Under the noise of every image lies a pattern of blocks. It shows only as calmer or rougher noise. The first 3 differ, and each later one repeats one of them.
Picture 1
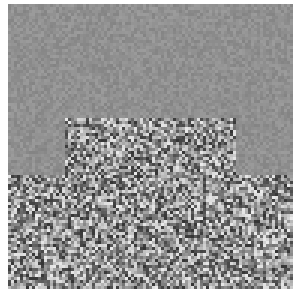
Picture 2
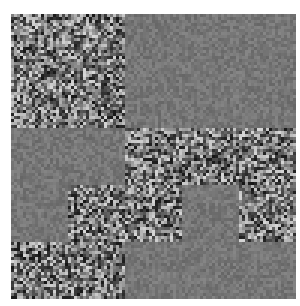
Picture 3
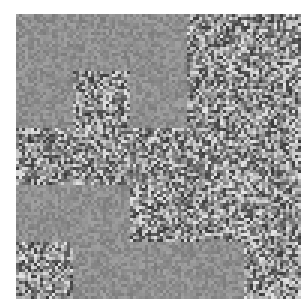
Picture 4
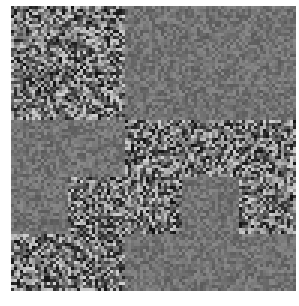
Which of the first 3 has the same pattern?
2
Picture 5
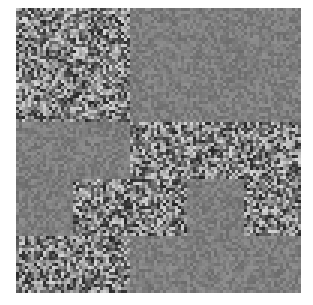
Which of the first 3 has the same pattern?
2
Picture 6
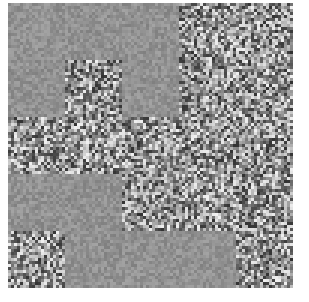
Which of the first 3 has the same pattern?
3
